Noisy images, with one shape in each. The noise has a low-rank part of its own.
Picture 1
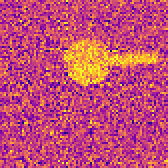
lollipop
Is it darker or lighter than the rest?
lighter
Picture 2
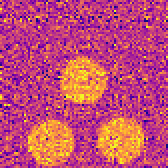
three dots
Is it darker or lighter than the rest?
lighter
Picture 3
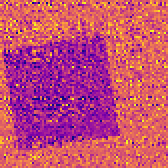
square
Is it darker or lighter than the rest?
darker
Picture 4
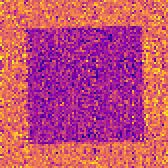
square
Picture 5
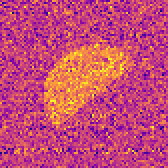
half disc
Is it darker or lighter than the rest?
lighter
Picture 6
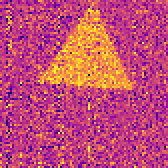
triangle
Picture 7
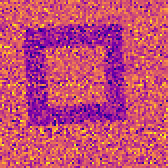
square frame
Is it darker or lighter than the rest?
darker
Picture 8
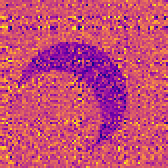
crescent
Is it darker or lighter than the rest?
darker
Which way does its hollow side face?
down and left
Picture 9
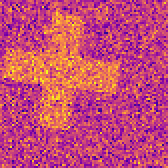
cross
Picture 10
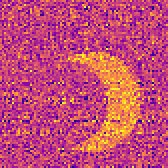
crescent
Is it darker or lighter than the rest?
lighter
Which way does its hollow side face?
left
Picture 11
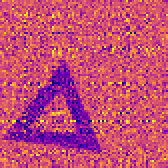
triangle frame
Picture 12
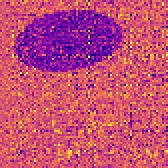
ellipse
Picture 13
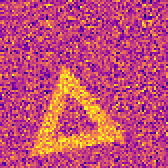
triangle frame
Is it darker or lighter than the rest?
lighter
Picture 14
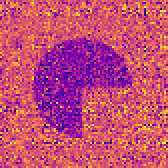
disc with a wedge cut out
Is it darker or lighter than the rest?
darker
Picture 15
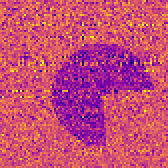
disc with a wedge cut out
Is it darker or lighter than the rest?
darker
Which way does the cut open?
down and right
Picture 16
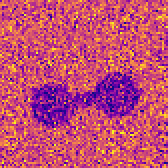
dumbbell
